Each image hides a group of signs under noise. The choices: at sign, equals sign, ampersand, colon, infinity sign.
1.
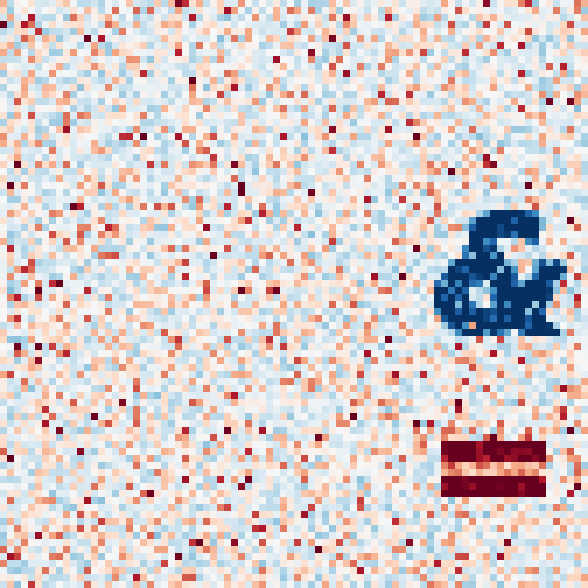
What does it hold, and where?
middle right: blue ampersand; bottom right: red equals sign
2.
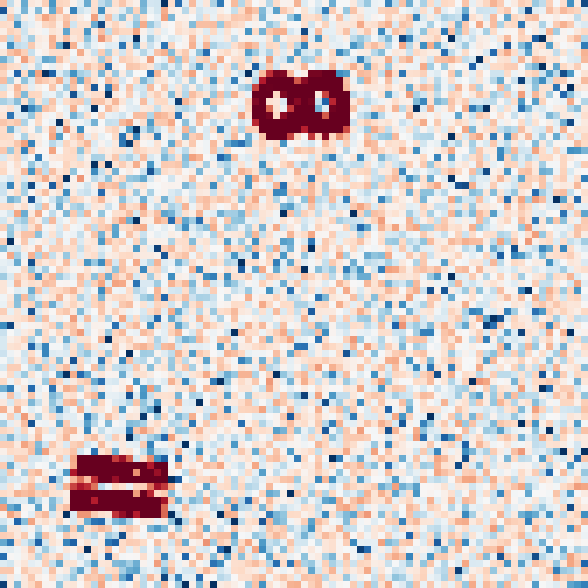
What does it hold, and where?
top middle: red infinity sign; bottom left: red equals sign
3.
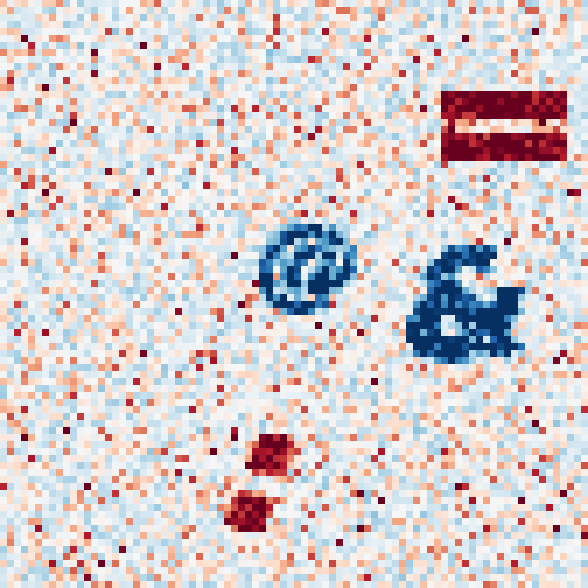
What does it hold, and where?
top right: red equals sign; centre: blue at sign; middle right: blue ampersand; bottom middle: red colon
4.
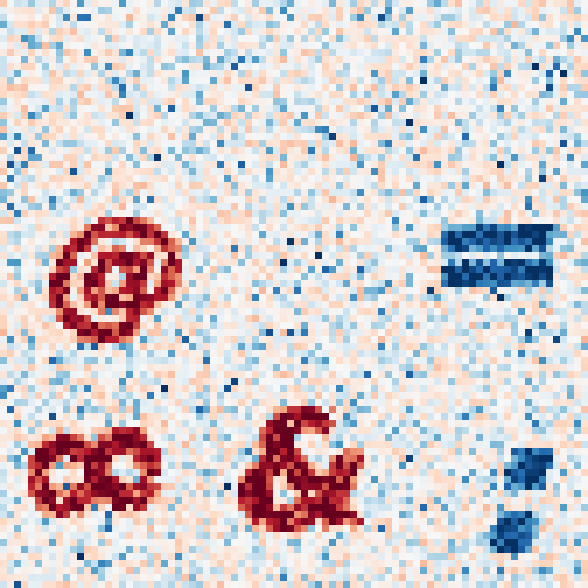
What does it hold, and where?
middle left: red at sign; middle right: blue equals sign; bottom left: red infinity sign; bottom middle: red ampersand; bottom right: blue colon
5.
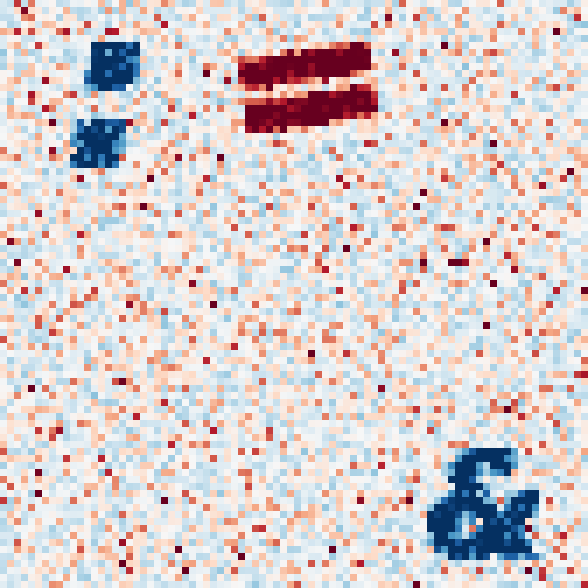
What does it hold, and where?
top left: blue colon; top middle: red equals sign; bottom right: blue ampersand
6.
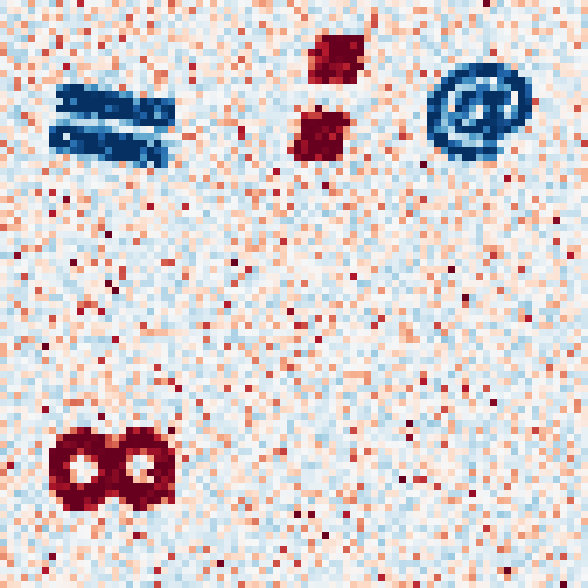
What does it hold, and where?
top left: blue equals sign; top middle: red colon; top right: blue at sign; bottom left: red infinity sign
